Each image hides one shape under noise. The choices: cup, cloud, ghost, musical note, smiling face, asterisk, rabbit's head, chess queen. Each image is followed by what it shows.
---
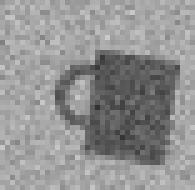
dark cup
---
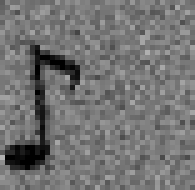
dark musical note
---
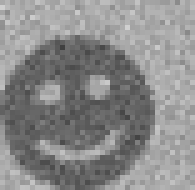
dark smiling face
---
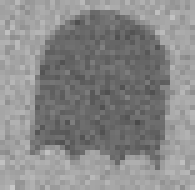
dark ghost
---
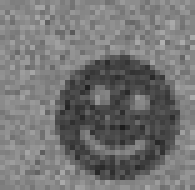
dark smiling face
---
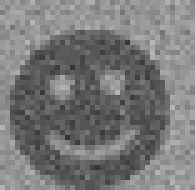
dark smiling face
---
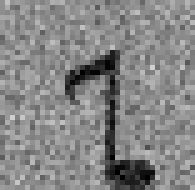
dark musical note
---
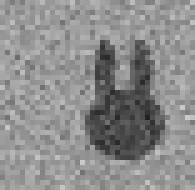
dark rabbit's head
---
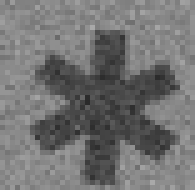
dark asterisk
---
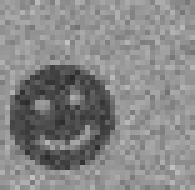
dark smiling face
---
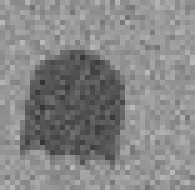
dark ghost
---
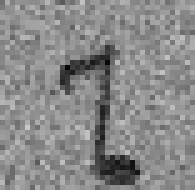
dark musical note
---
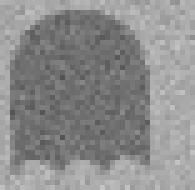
dark ghost
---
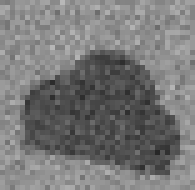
dark cloud
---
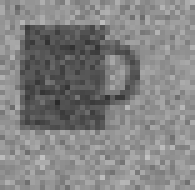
dark cup
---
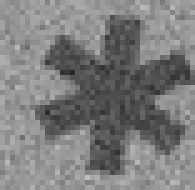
dark asterisk
